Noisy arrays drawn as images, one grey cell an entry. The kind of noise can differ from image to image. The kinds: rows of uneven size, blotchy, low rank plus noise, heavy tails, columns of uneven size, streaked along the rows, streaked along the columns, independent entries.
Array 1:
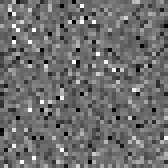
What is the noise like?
heavy tails
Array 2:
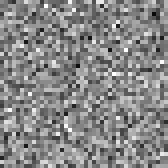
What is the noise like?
independent entries
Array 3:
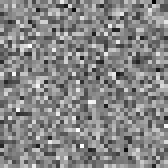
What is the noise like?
independent entries
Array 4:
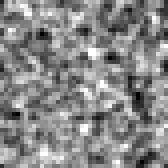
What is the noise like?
blotchy
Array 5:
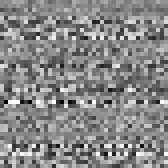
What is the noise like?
rows of uneven size
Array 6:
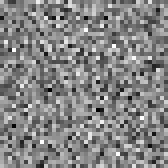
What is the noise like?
independent entries
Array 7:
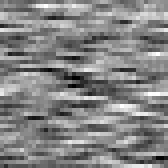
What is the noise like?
streaked along the rows
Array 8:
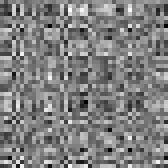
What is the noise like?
low rank plus noise
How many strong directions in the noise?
one
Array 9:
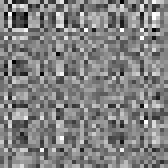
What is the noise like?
low rank plus noise
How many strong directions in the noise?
one
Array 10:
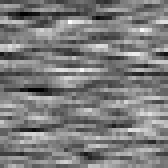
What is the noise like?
streaked along the rows
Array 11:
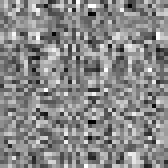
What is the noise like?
low rank plus noise
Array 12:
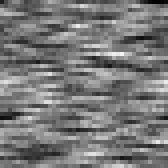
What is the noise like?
streaked along the rows
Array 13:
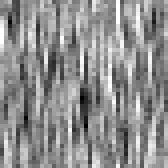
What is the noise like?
streaked along the columns
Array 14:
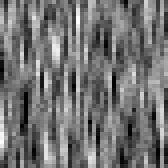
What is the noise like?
streaked along the columns
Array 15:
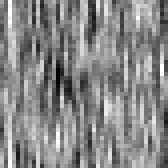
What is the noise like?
streaked along the columns
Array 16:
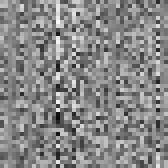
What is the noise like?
columns of uneven size
